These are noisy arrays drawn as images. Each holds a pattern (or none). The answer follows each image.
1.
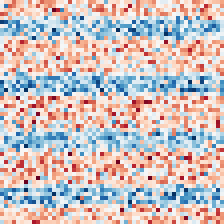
horizontal stripes
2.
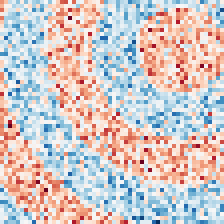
rings round one point
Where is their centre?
top right
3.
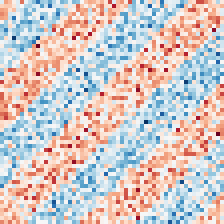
diagonal stripes
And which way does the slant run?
bottom left to top right
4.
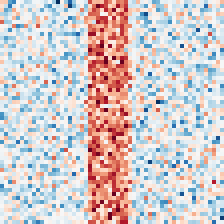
one vertical stripe
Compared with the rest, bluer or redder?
redder
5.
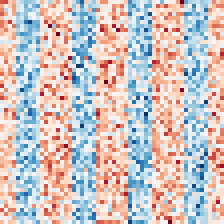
vertical stripes
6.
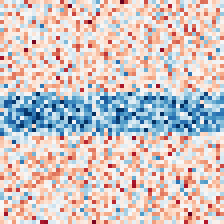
one horizontal stripe
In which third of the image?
middle
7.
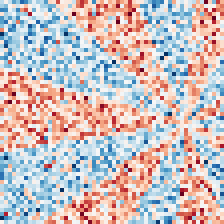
spokes from one point
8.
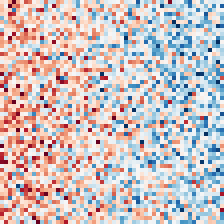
a smooth slope
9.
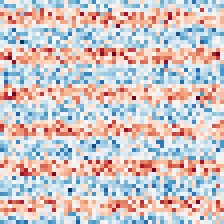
horizontal stripes
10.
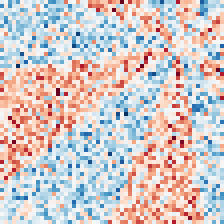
spokes from one point
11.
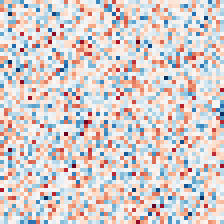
only noise
